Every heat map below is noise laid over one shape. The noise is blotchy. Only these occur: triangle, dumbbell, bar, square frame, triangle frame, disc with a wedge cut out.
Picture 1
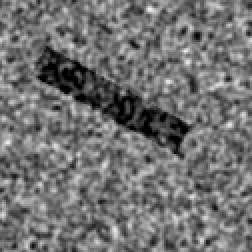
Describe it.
dark bar
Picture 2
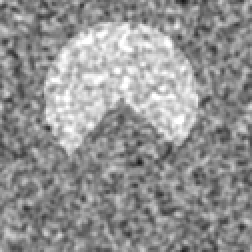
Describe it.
light disc with a wedge cut out
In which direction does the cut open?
down
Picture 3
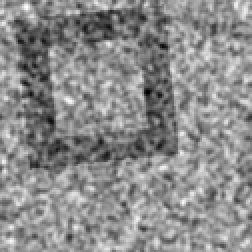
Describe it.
dark square frame
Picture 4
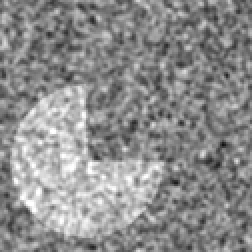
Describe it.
light disc with a wedge cut out
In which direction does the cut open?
up and right
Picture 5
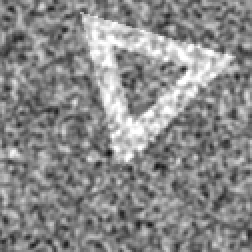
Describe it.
light triangle frame
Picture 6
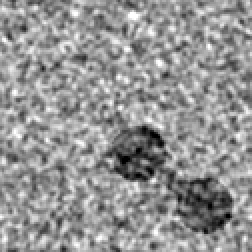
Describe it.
dark dumbbell
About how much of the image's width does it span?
half
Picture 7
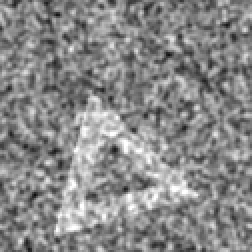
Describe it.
light triangle frame
